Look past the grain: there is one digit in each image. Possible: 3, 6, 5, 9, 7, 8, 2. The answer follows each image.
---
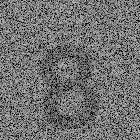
dark 8
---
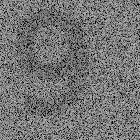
dark 9
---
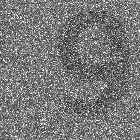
dark 9
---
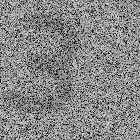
dark 3
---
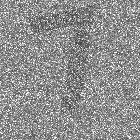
dark 7
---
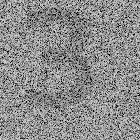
dark 3
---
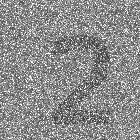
dark 2
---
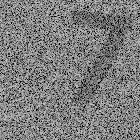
dark 7
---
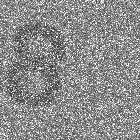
dark 8
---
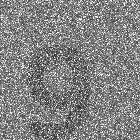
dark 9
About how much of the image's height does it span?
two thirds
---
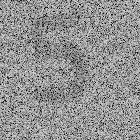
dark 5
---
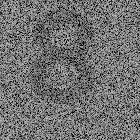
dark 8
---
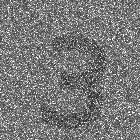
dark 3
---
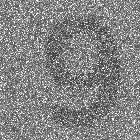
dark 9
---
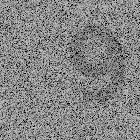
dark 9
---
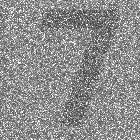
dark 7
